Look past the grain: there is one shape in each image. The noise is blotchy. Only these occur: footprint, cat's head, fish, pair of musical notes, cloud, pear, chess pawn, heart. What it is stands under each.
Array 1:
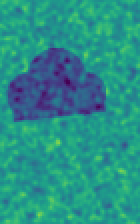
dark cloud
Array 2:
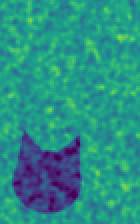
dark cat's head
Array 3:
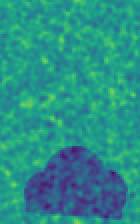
dark cloud
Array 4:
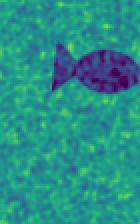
dark fish
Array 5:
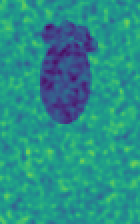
dark footprint
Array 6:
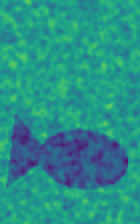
dark fish
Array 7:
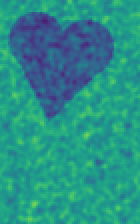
dark heart
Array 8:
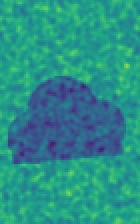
dark cloud
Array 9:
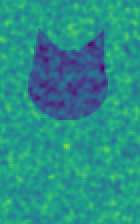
dark cat's head
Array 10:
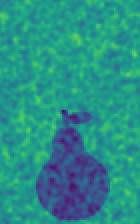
dark pear
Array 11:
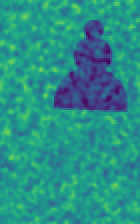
dark chess pawn
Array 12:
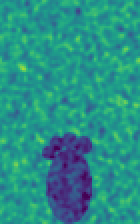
dark footprint, bottom middle
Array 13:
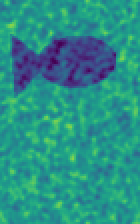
dark fish
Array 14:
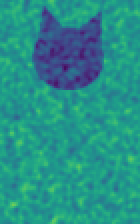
dark cat's head
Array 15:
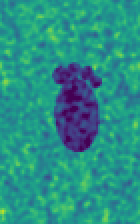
dark footprint, centre
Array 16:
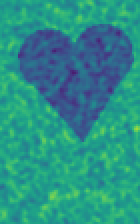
dark heart
